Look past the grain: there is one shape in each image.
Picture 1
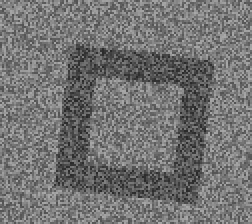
square frame
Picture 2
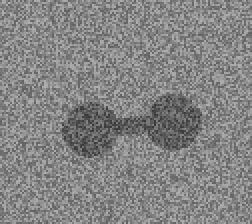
dumbbell
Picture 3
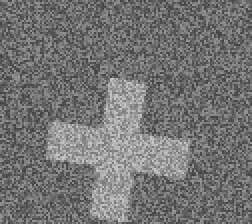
cross
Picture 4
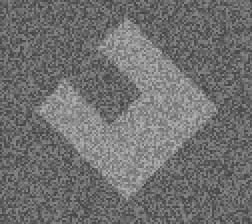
square with a notch
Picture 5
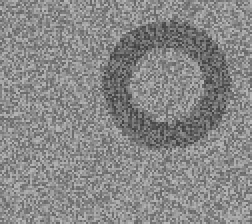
ring
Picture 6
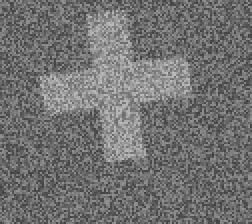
cross
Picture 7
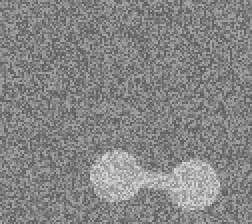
dumbbell
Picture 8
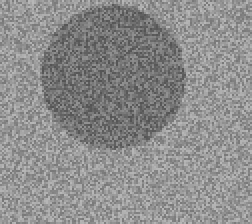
disc
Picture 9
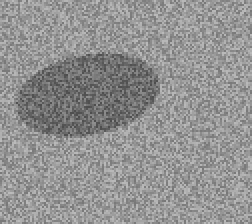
ellipse
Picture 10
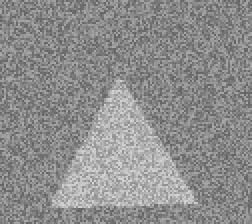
triangle
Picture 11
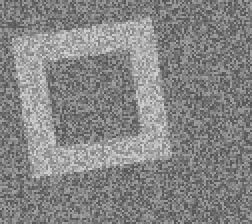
square frame
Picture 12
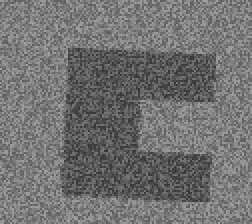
square with a notch
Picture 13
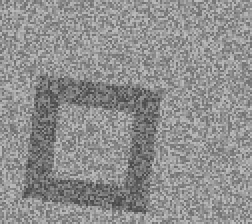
square frame
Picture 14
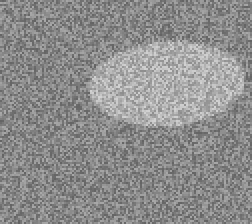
ellipse
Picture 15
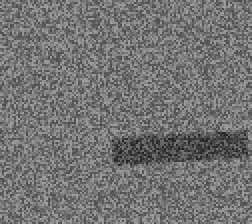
bar
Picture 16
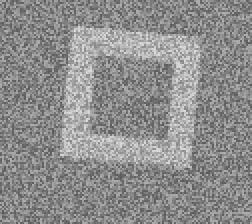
square frame
